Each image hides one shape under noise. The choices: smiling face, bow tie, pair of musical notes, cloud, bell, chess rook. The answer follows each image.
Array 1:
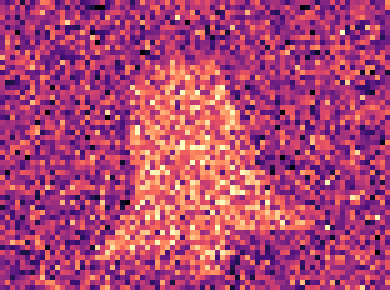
light bell
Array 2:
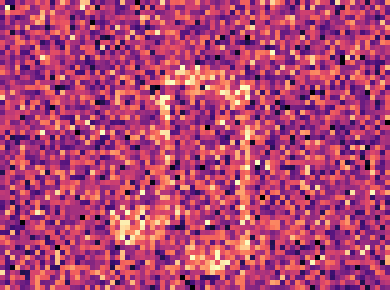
light pair of musical notes
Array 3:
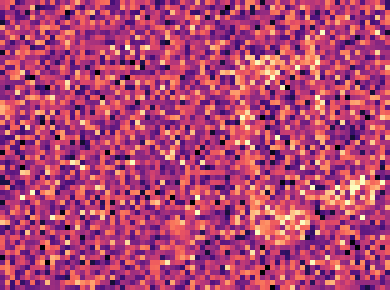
light pair of musical notes
